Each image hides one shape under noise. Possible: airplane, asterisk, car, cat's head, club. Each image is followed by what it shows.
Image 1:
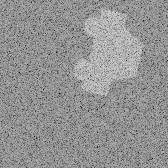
car
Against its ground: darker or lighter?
lighter
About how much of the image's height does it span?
half
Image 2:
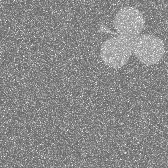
club
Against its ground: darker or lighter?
lighter
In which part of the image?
top right
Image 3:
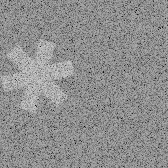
asterisk
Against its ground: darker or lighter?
lighter
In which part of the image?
middle left
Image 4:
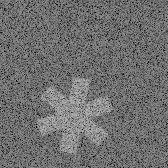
asterisk
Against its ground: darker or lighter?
lighter
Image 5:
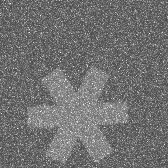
asterisk
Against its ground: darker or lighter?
lighter
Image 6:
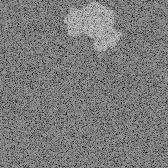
car
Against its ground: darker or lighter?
lighter
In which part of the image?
top middle
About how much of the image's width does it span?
a third
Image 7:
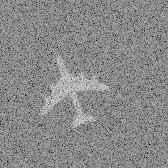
airplane
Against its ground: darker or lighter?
lighter
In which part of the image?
centre
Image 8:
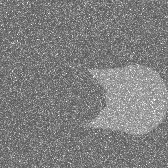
cat's head
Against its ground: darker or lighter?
lighter
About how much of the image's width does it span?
half
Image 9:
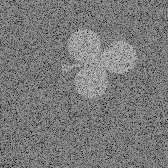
club
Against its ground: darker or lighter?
lighter
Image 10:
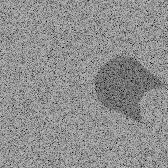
cat's head
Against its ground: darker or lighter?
darker
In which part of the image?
middle right
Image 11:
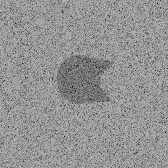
cat's head
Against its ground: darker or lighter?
darker
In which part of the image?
centre
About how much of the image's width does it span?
a third
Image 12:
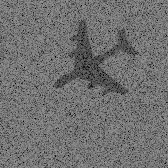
airplane
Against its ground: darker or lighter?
darker
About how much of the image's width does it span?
half
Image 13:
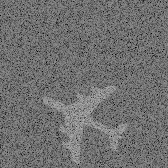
airplane
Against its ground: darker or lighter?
lighter
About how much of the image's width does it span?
half
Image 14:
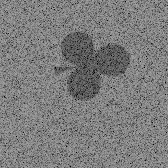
club
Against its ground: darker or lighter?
darker
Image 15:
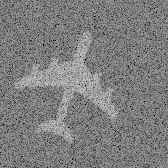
airplane
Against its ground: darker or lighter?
lighter
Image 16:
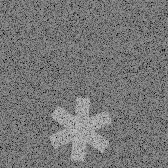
asterisk
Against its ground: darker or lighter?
lighter
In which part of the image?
bottom middle
